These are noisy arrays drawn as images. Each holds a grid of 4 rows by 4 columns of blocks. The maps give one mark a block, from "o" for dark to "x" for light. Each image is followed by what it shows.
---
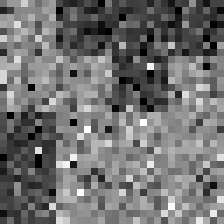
xooo
xxox
oxxx
oxxx
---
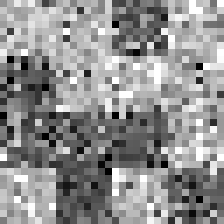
xxox
oxxx
ooox
xoxo
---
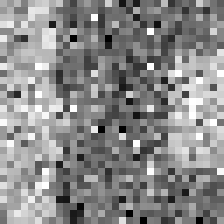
xooo
xoox
xoox
xooo
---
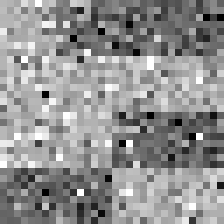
xooo
xxxx
xxoo
ooxx
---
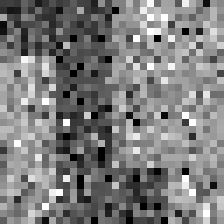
ooxx
xoxx
xoxx
xoox
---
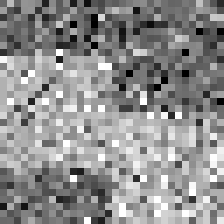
oooo
xxoo
xxxx
ooxx
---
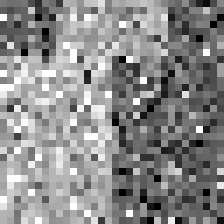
oxxo
xxoo
xxoo
xxoo
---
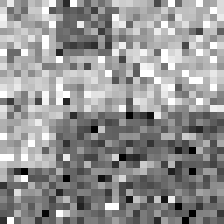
xoxx
xxxx
xooo
oooo
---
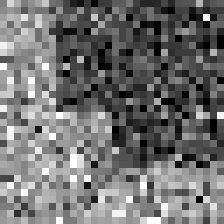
xooo
xooo
xxoo
xxxx
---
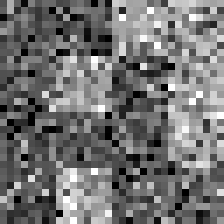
ooxx
oxox
ooox
oxoo
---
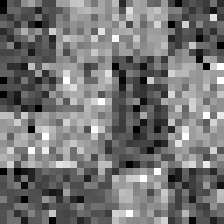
oxxo
oxox
xxox
ooxo
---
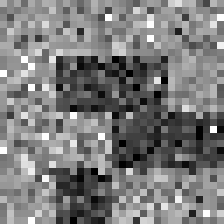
xxxx
xoox
xxoo
xoxx
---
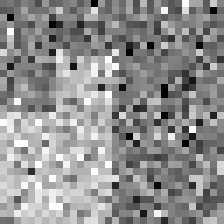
oooo
oxoo
xxoo
xxoo
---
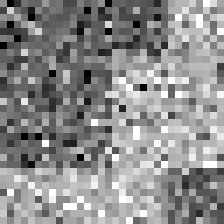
ooox
ooxx
ooxx
xxxo
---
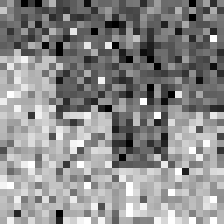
oooo
xooo
xxox
xxxx
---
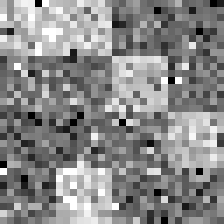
xxoo
ooxo
ooox
oxoo
